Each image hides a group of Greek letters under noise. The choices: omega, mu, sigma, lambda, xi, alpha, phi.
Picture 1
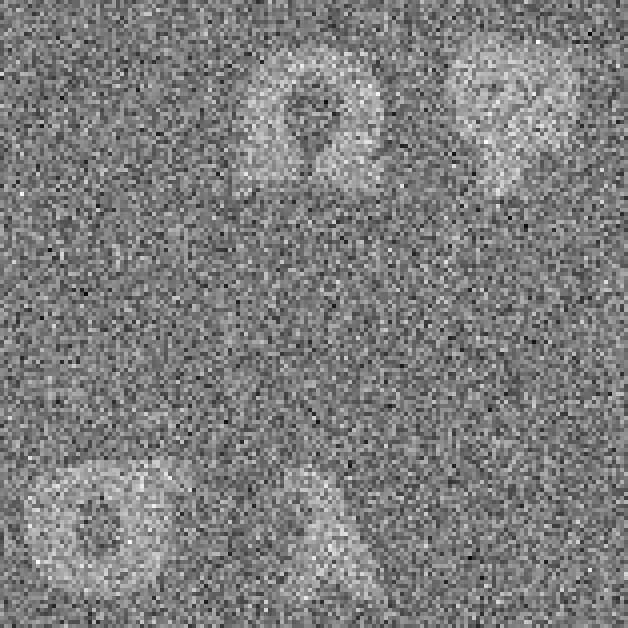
top middle: omega; top right: phi; bottom left: sigma; bottom middle: lambda
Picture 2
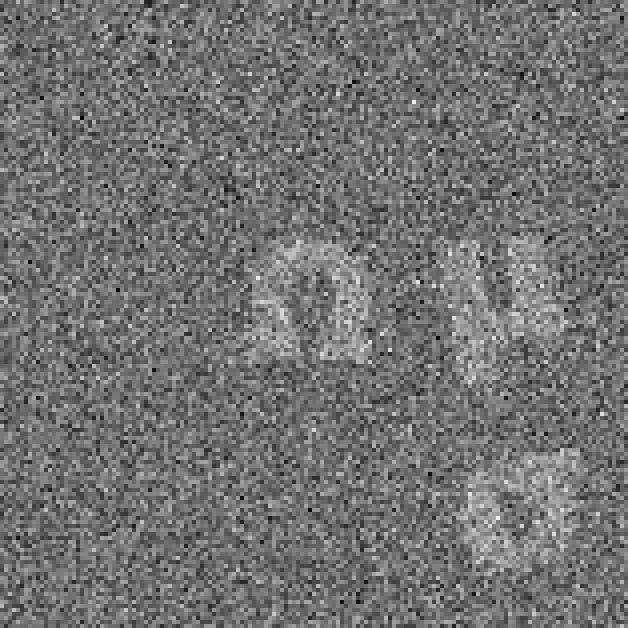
centre: omega; middle right: mu; bottom right: sigma
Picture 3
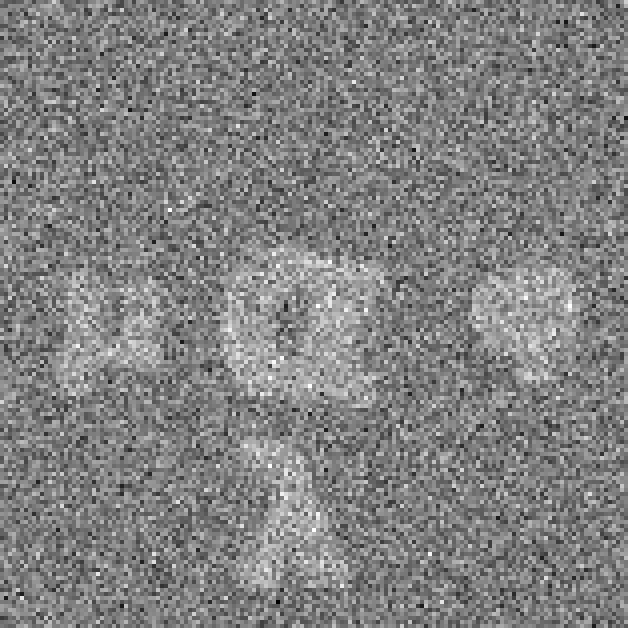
middle left: mu; centre: alpha; middle right: phi; bottom middle: lambda
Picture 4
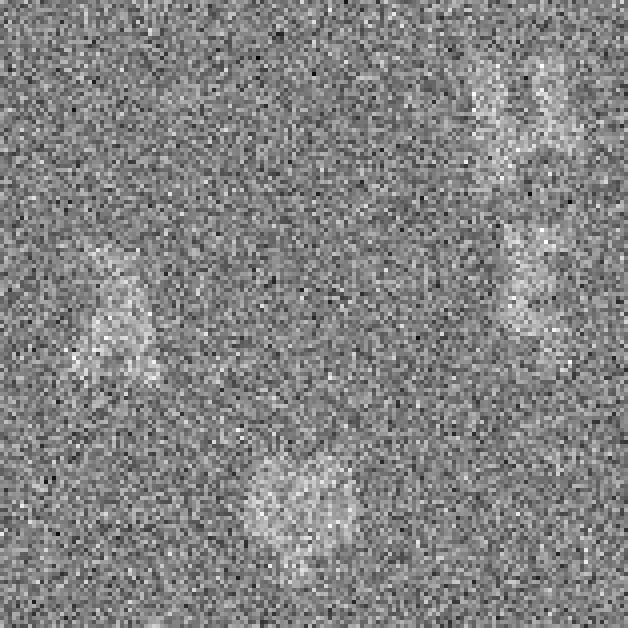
top right: mu; middle left: lambda; middle right: xi; bottom middle: phi
